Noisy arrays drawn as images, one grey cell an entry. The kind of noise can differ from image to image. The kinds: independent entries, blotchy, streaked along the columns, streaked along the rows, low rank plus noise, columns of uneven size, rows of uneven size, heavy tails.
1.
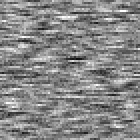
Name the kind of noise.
streaked along the rows
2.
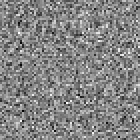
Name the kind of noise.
low rank plus noise
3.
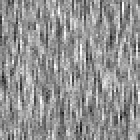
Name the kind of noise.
streaked along the columns
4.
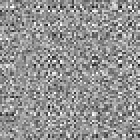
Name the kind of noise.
low rank plus noise
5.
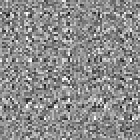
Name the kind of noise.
low rank plus noise
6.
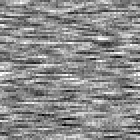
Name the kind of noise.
streaked along the rows
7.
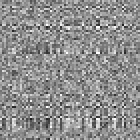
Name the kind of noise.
low rank plus noise
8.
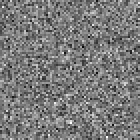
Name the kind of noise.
independent entries
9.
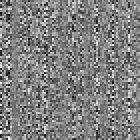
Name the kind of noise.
columns of uneven size
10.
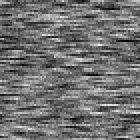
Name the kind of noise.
streaked along the rows
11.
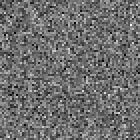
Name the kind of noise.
independent entries
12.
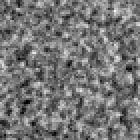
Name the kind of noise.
blotchy
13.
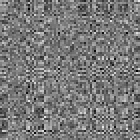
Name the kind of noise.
low rank plus noise
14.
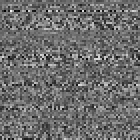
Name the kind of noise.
rows of uneven size
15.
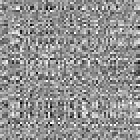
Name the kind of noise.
low rank plus noise
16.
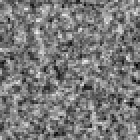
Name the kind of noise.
blotchy
